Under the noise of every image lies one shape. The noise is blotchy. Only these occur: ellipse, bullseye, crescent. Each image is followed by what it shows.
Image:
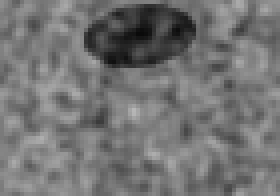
ellipse
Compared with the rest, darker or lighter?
darker
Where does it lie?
top middle
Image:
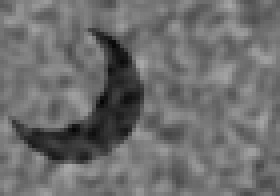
crescent
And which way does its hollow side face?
up and left
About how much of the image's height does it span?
two thirds
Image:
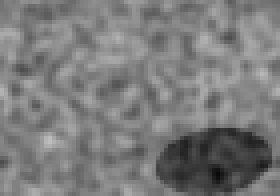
ellipse
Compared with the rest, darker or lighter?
darker
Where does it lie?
bottom right
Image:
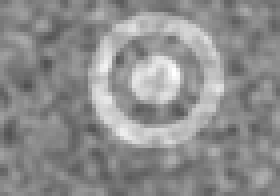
bullseye
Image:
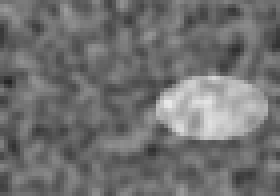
ellipse
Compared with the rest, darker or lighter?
lighter
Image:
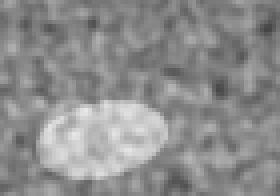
ellipse
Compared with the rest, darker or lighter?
lighter
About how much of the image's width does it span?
half
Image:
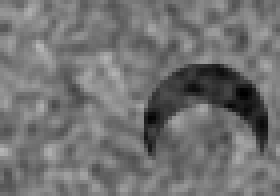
crescent
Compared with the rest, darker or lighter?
darker
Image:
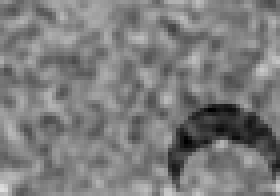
crescent
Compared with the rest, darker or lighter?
darker
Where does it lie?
bottom right
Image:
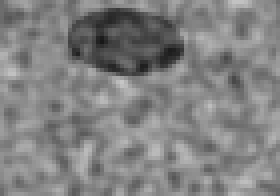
ellipse
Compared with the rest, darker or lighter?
darker
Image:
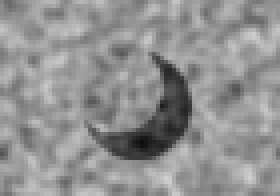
crescent
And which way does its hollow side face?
up and left
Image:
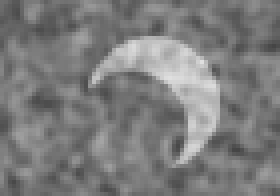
crescent
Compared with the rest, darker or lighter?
lighter
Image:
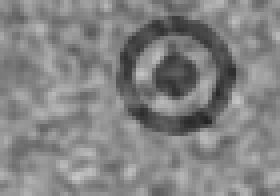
bullseye
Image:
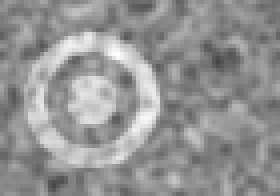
bullseye
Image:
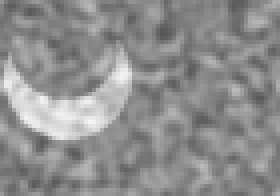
crescent
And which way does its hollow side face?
up
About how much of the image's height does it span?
half
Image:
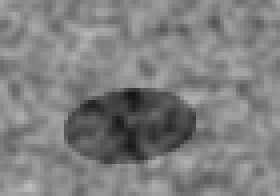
ellipse
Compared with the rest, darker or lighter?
darker
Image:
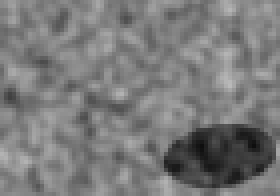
ellipse
